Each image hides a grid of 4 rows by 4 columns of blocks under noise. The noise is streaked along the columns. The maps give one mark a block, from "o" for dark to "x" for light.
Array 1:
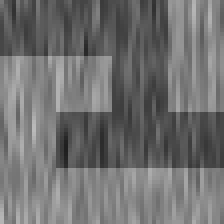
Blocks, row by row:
o o o x
x x o x
x o o o
x x x x
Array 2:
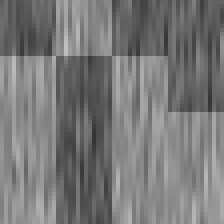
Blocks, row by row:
o x o o
x o x o
x o x x
x o x x
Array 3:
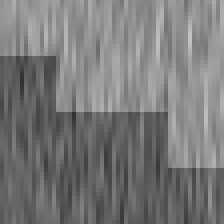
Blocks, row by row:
x x x x
o x x x
o o o x
o o o o
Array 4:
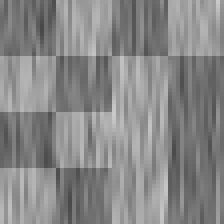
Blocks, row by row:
o x o x
x o x o
o x x o
x o x o
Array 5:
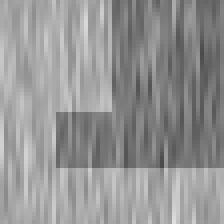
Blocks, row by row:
x x o o
x x o o
x o o o
x x x x
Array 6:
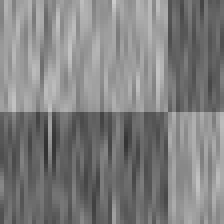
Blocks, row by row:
x x x o
x x x o
o o o x
o o o x
